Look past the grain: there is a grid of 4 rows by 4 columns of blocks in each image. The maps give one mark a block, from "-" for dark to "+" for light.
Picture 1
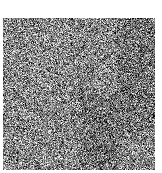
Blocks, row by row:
+ + + -
+ + + -
+ + - -
+ + - +
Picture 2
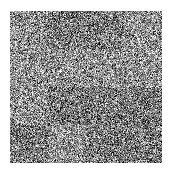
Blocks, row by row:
+ - - +
+ + + +
+ - - -
- + - -
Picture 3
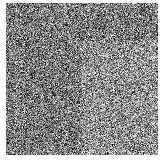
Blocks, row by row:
- - - -
- - + +
- - + +
- - + +
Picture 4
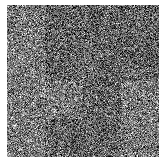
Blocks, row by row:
+ - - -
+ - - -
+ + - +
+ - - +
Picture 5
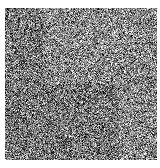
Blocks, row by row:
- + + +
- + + +
- - - +
- - - +
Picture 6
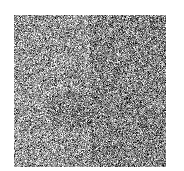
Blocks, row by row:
+ + - -
+ + - -
+ - - -
+ + - -
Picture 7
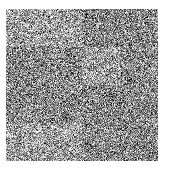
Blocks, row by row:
+ + - -
- - + -
- - - -
+ + - -
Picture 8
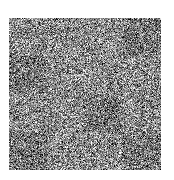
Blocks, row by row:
+ + + -
- + + +
+ + - +
- + + -
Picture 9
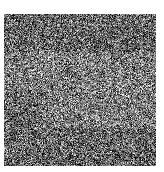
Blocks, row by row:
- - - -
+ + + +
- + + +
- - - -
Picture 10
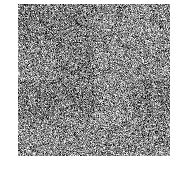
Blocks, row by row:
- - + +
+ - + +
- - + -
+ + + +
